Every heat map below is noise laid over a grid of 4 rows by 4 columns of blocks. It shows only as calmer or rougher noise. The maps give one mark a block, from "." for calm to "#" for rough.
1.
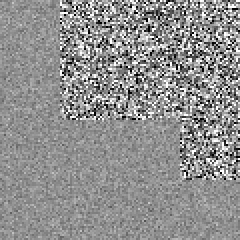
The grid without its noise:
. # # #
. # # #
. . . #
. . . .
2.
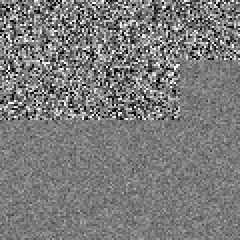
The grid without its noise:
# # # #
# # # .
. . . .
. . . .
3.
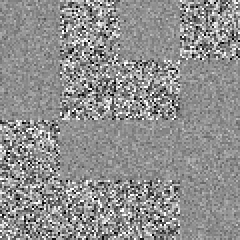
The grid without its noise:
. # . #
. # # .
# . . .
# # # .
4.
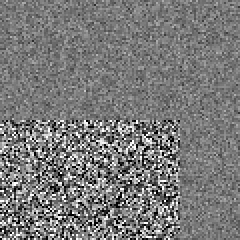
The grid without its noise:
. . . .
. . . .
# # # .
# # # .
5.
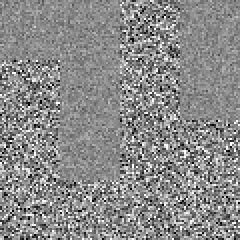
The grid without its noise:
. . # .
# . # .
# . # #
# # # #
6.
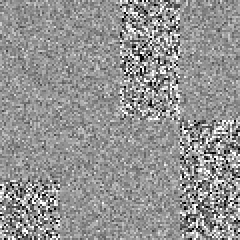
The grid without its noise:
. . # .
. . # .
. . . #
# . . #
